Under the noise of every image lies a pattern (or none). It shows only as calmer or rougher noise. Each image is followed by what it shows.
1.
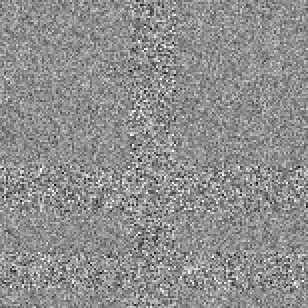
bands of rows crossing bands of columns
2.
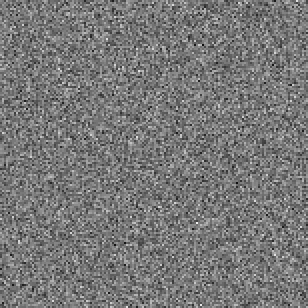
only noise
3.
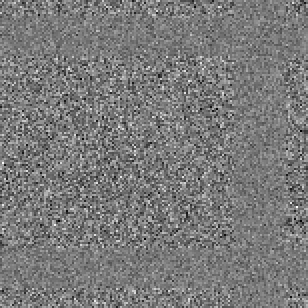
bands of rows crossing bands of columns
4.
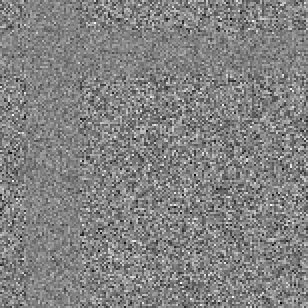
bands of rows crossing bands of columns
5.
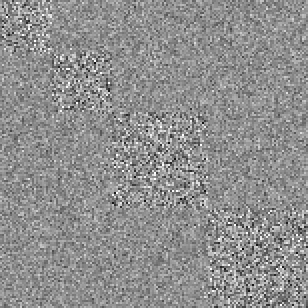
blocks along the diagonal
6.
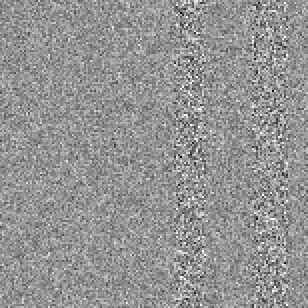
bands of columns
